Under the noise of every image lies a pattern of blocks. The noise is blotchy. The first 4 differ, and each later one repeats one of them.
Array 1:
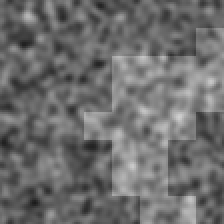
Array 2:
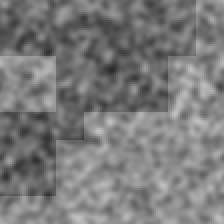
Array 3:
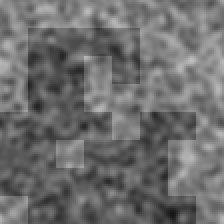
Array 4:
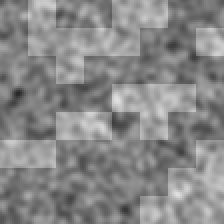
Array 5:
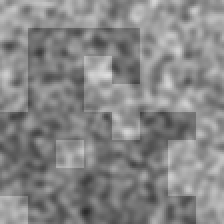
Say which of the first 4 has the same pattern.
3
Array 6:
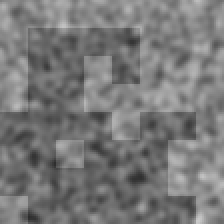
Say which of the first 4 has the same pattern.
3
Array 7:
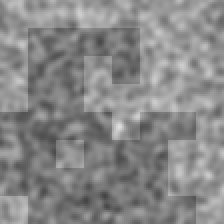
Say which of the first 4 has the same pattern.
3
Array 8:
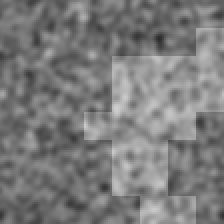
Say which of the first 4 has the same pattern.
1
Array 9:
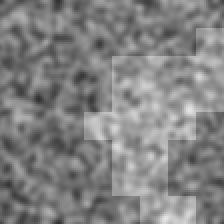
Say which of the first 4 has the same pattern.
1
